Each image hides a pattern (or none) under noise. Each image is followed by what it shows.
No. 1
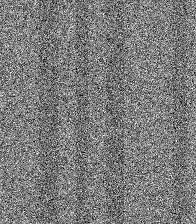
bands of columns
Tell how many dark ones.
4
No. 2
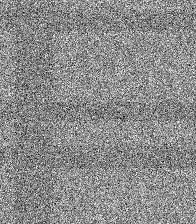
bands of rows crossing bands of columns
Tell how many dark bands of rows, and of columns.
3 and 1
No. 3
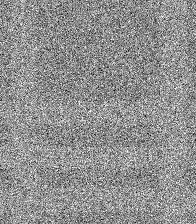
bands of rows crossing bands of columns
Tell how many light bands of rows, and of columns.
3 and 2
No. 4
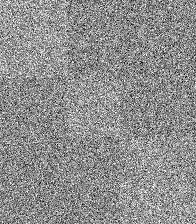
blocks along the diagonal
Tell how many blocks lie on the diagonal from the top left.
3
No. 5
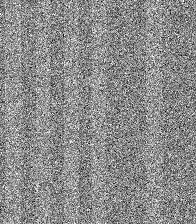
bands of columns
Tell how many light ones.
5
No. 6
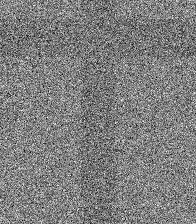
bands of rows crossing bands of columns
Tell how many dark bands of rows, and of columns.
1 and 1
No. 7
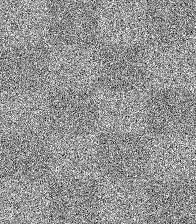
a checkerboard
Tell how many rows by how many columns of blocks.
5 by 4
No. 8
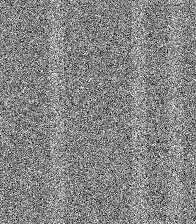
bands of columns
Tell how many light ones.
3
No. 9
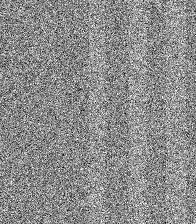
bands of columns
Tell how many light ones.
3
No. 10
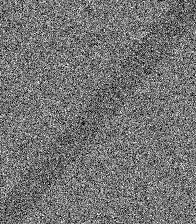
a diagonal band
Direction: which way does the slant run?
bottom left to top right
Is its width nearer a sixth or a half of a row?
a sixth
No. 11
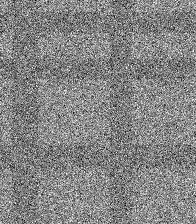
bands of rows crossing bands of columns
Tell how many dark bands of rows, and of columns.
3 and 2
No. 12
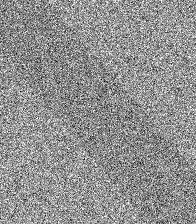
a diagonal band
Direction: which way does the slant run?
top left to bottom right
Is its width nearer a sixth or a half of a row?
a half
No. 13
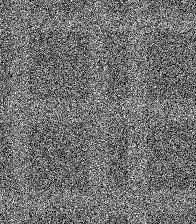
bands of rows crossing bands of columns
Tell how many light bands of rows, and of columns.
3 and 3
